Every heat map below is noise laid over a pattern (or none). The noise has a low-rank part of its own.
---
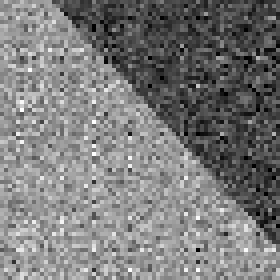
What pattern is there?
a sharp edge
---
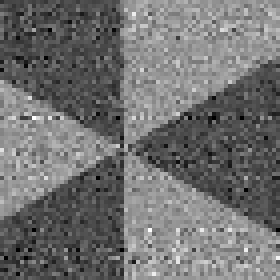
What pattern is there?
spokes from one point
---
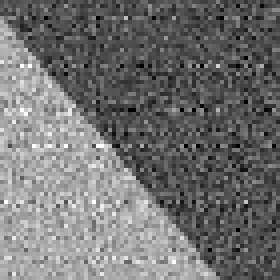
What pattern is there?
a sharp edge
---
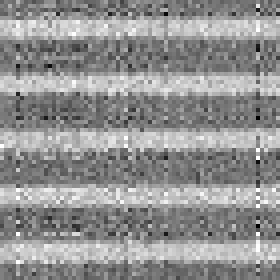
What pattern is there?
horizontal stripes
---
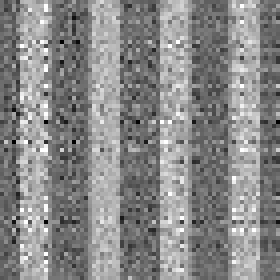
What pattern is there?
vertical stripes
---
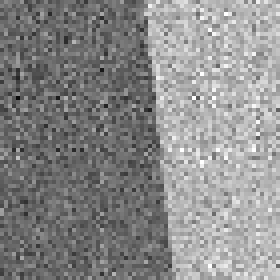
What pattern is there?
a sharp edge
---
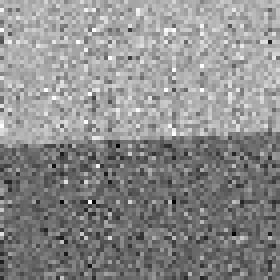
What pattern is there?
a sharp edge
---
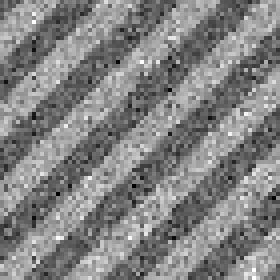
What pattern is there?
diagonal stripes
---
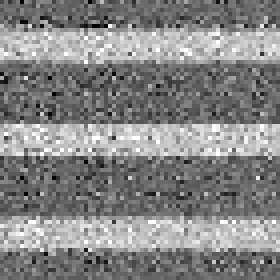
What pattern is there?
horizontal stripes
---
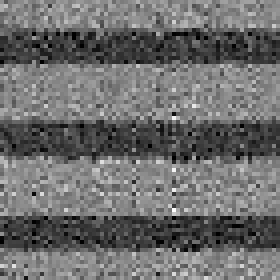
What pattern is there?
horizontal stripes
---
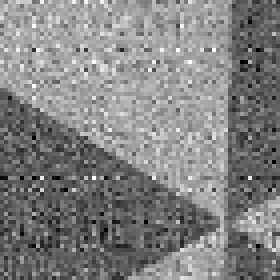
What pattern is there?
spokes from one point
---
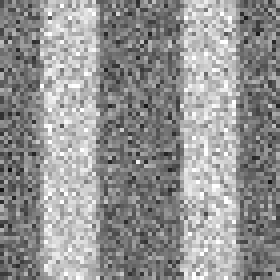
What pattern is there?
vertical stripes
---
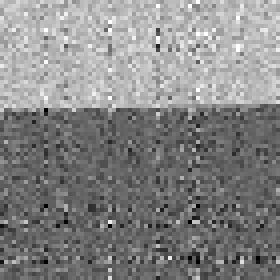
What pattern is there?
a sharp edge
